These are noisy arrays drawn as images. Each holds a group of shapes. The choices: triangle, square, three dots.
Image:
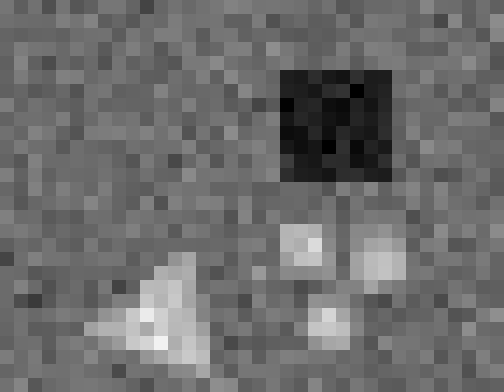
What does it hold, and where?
top right: dark square; bottom left: light triangle; bottom right: light three dots
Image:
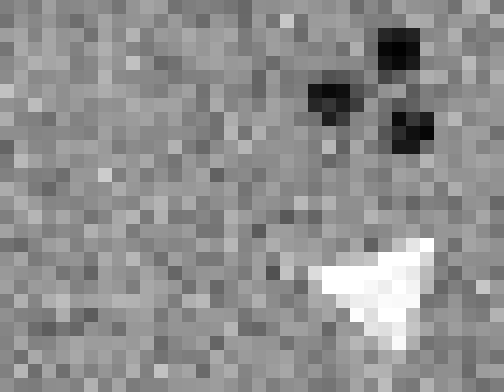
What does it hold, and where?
top right: dark three dots; bottom right: light triangle
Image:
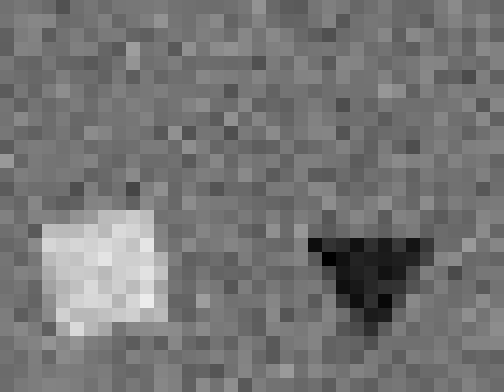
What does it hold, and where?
bottom left: light square; bottom right: dark triangle
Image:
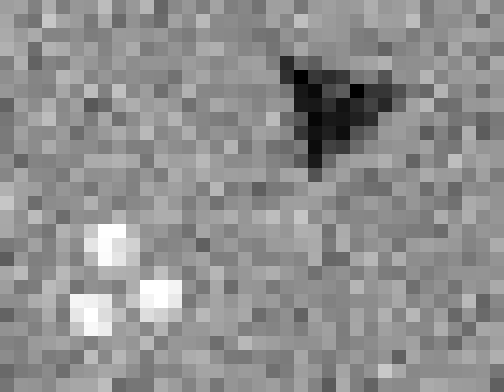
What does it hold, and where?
top right: dark triangle; bottom left: light three dots
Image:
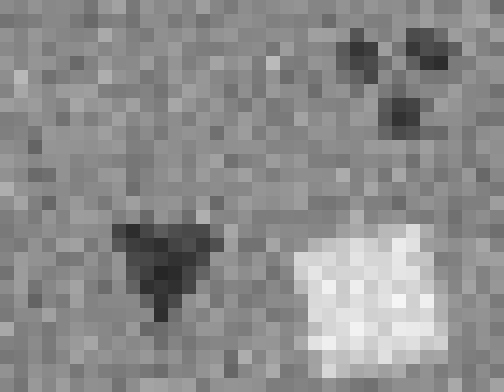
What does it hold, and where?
top right: dark three dots; bottom left: dark triangle; bottom right: light square
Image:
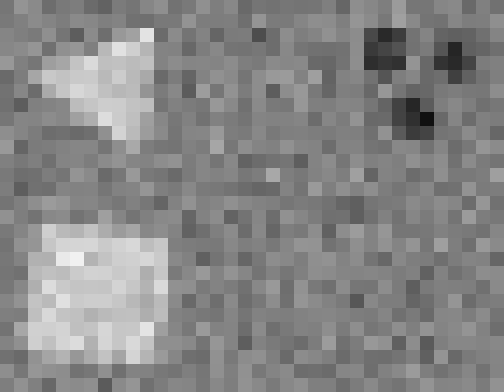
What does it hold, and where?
top left: light triangle; top right: dark three dots; bottom left: light square
